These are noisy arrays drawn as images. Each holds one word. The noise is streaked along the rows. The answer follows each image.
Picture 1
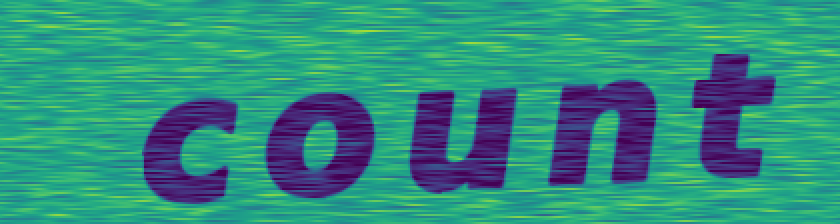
count
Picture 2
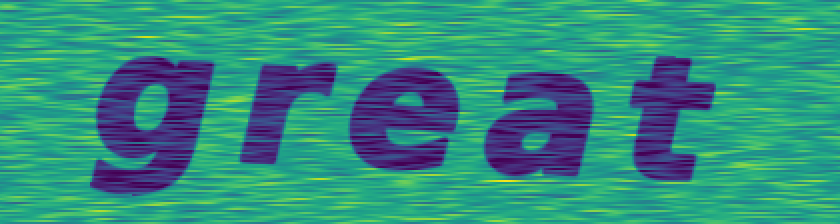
great
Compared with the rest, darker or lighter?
darker
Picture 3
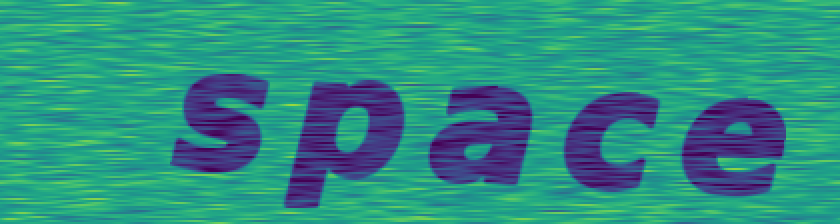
space
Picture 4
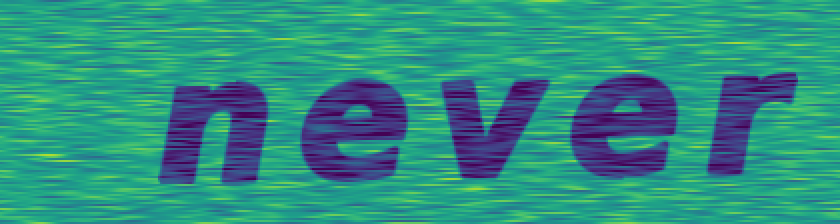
never
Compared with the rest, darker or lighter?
darker
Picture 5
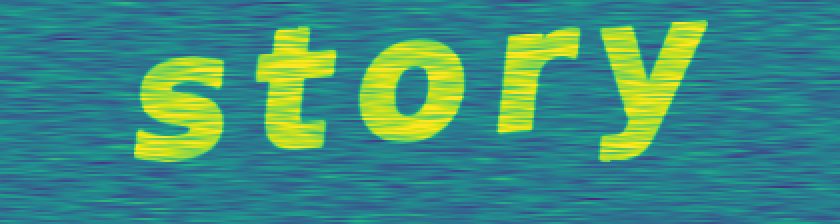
story
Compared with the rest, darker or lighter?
lighter
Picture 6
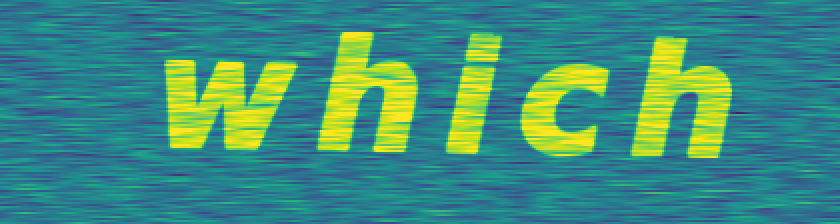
which
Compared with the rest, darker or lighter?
lighter
